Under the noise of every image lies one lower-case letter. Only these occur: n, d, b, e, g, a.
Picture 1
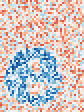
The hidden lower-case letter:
e
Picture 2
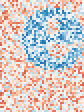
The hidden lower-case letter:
e
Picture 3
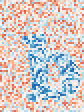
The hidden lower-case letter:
b
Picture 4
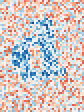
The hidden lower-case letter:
d
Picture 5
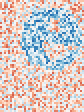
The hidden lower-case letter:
e
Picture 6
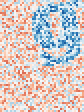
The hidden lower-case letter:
g
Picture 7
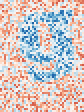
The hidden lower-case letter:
g
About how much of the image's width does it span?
two thirds
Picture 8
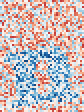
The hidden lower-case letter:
n
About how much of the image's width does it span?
nearly all
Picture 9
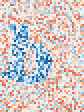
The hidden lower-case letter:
b
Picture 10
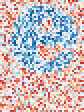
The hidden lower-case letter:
e
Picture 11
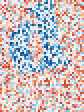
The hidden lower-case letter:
d
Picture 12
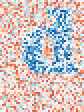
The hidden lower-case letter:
d
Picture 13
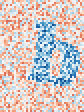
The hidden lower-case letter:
b
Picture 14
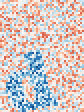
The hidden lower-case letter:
d
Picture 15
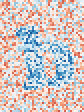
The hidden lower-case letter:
b
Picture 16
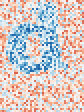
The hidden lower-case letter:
d
